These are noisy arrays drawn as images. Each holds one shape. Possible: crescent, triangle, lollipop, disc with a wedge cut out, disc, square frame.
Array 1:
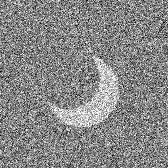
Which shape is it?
crescent
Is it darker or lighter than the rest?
lighter
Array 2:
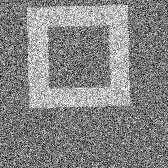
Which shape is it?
square frame
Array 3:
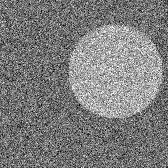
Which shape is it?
disc
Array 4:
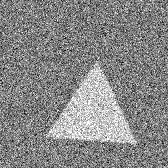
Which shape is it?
triangle
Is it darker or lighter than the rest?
lighter
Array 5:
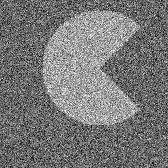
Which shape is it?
disc with a wedge cut out
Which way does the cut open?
right
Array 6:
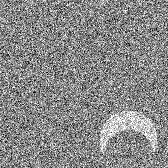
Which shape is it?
crescent
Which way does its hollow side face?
down
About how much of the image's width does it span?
a third
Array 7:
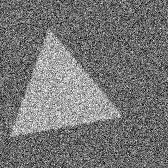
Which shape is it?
triangle
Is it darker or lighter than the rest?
lighter
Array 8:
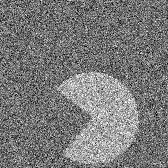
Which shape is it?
disc with a wedge cut out
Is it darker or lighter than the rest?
lighter
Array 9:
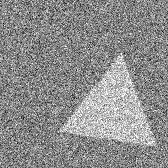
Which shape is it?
triangle
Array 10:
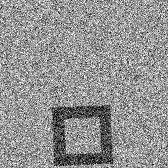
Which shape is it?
square frame
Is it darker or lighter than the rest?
darker
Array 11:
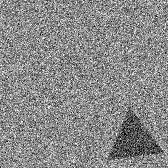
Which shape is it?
triangle
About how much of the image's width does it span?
a third
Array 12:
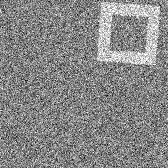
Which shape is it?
square frame
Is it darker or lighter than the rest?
lighter
